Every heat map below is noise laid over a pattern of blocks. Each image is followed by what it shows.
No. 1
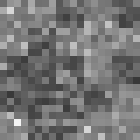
mirrored about the diagonal from the bottom left
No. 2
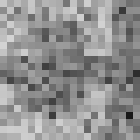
top and bottom mirror each other
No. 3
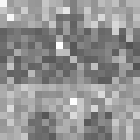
left and right mirror each other
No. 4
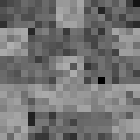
left and right mirror each other
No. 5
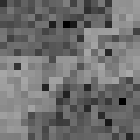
the same after a half turn
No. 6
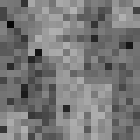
the same after a half turn
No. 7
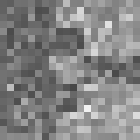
top and bottom mirror each other
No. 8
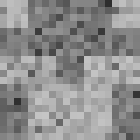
left and right mirror each other
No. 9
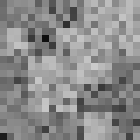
mirrored about the diagonal from the bottom left
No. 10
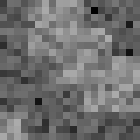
mirrored about the diagonal from the bottom left
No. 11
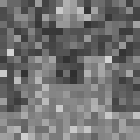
left and right mirror each other
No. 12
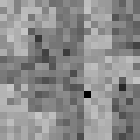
top and bottom mirror each other
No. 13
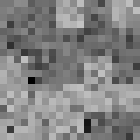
no symmetry
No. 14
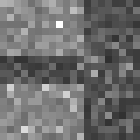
top and bottom mirror each other
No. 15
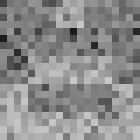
left and right mirror each other
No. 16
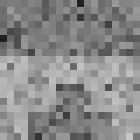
left and right mirror each other
